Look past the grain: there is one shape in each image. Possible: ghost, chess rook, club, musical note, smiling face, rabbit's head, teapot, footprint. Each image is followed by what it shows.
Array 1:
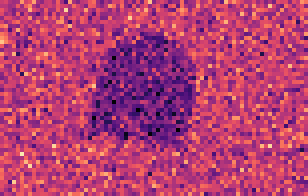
dark ghost
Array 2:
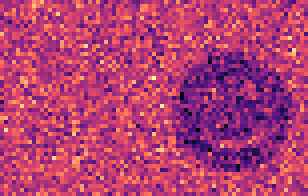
dark smiling face
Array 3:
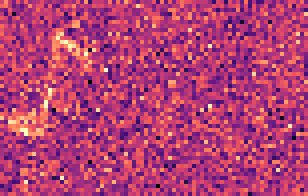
light musical note
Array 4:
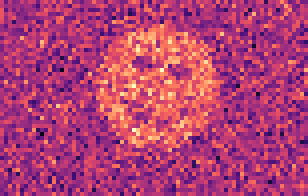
light smiling face
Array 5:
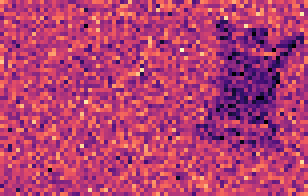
dark chess rook
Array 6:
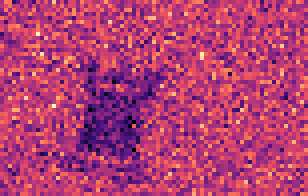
dark chess rook
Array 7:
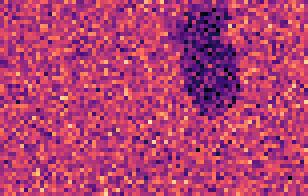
dark footprint
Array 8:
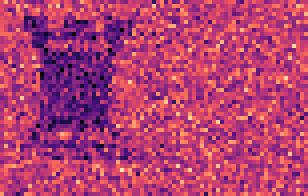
dark chess rook
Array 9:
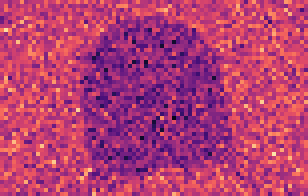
dark ghost
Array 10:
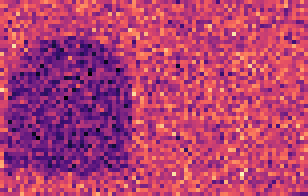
dark ghost
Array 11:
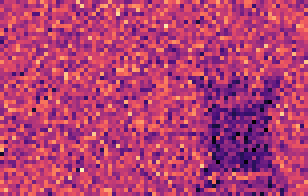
dark chess rook
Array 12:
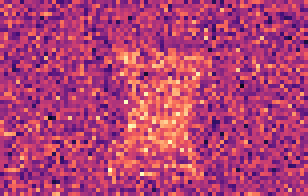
light chess rook
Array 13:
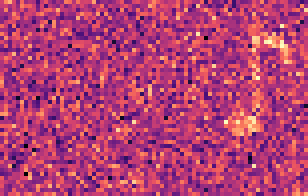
light musical note
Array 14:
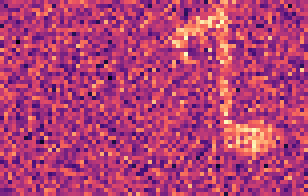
light musical note
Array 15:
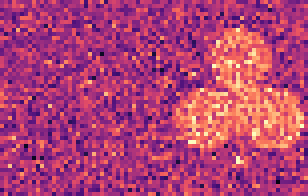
light club
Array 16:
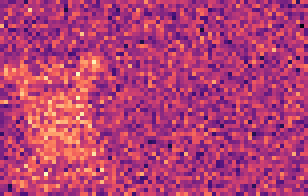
light chess rook
